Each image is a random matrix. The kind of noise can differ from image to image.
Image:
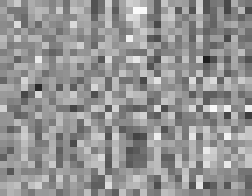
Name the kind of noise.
low rank plus noise
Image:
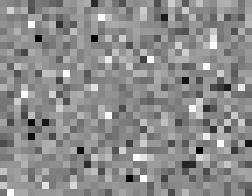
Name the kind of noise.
heavy tails
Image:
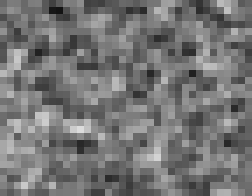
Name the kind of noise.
blotchy
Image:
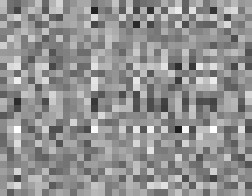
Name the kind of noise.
low rank plus noise
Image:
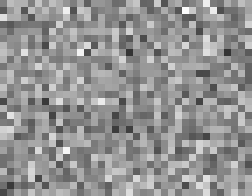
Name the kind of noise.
low rank plus noise
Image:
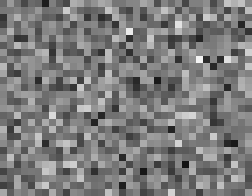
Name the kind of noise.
independent entries
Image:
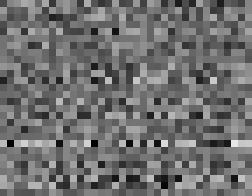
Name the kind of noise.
rows of uneven size
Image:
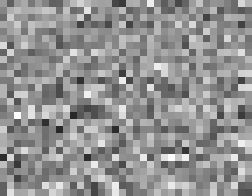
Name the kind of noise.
low rank plus noise
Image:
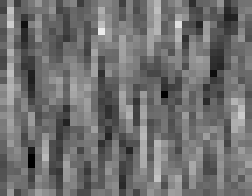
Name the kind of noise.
streaked along the columns
